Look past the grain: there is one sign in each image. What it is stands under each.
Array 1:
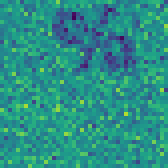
percent sign
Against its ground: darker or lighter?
darker
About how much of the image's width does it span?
half
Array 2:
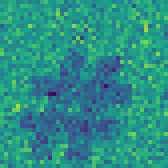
hash sign
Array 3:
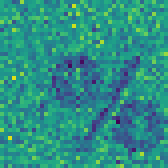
percent sign
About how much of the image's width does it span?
two thirds
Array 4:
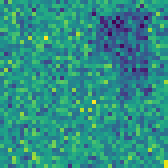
pilcrow
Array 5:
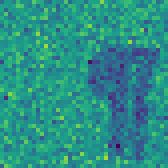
pilcrow
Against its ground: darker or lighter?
darker
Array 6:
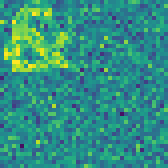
ampersand
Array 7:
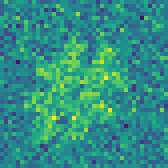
hash sign
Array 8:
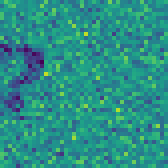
question mark
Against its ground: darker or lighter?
darker
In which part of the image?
middle left
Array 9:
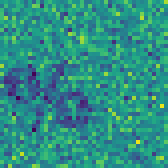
percent sign
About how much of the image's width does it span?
half
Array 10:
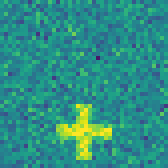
plus sign
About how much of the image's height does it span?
a third
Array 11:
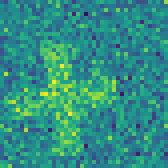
plus sign
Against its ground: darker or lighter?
lighter
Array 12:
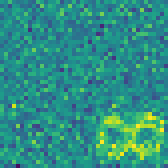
infinity sign
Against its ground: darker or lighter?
lighter
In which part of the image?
bottom right
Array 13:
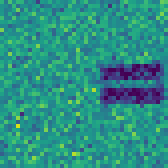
equals sign
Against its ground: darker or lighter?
darker
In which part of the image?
middle right
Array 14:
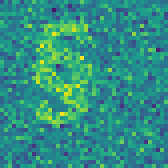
section sign
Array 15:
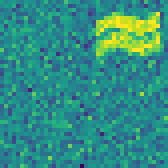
approximately sign
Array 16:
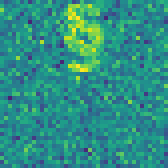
section sign
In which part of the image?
top middle
